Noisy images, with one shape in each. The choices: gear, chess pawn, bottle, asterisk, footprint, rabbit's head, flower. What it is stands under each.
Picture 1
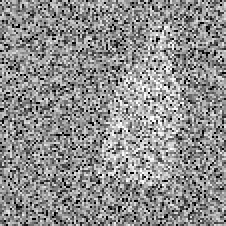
bottle
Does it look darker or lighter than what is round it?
lighter
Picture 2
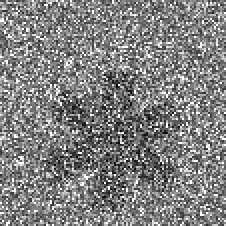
asterisk
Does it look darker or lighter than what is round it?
darker
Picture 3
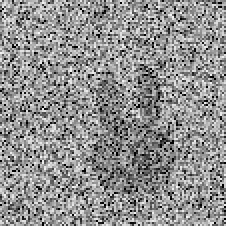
rabbit's head
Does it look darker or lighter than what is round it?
darker
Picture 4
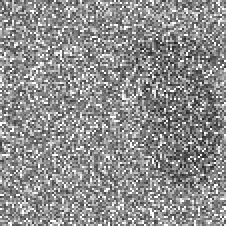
footprint
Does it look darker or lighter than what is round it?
darker
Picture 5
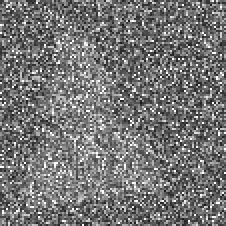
chess pawn
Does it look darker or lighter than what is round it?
lighter
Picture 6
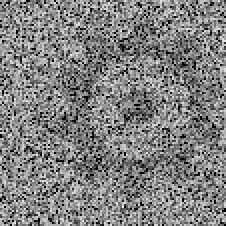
gear
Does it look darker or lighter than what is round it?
darker
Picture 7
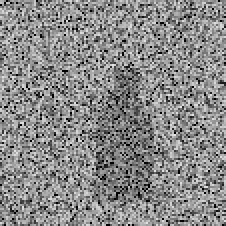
bottle
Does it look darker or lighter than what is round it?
darker
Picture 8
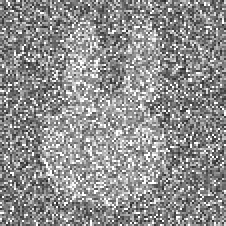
rabbit's head
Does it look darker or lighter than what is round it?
lighter
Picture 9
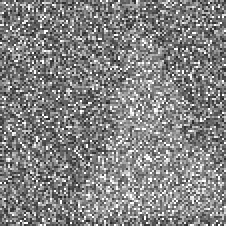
chess pawn
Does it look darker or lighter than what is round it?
lighter
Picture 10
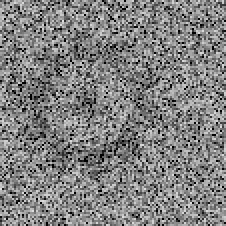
gear
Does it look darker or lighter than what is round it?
darker
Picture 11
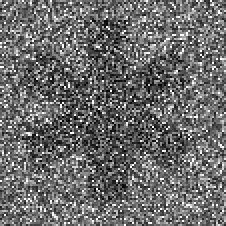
asterisk
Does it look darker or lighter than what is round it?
darker
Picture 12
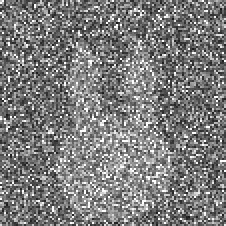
rabbit's head
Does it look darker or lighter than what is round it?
lighter
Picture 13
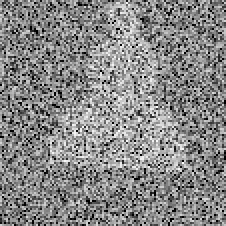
chess pawn
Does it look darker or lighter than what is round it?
lighter
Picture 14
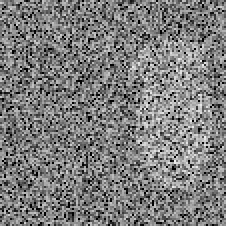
footprint
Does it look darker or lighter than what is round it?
lighter
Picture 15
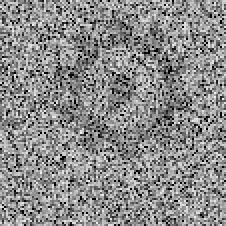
gear
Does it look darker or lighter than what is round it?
darker
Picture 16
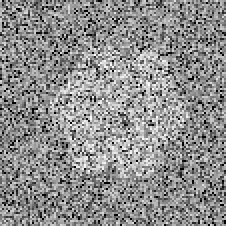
flower
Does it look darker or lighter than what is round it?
lighter
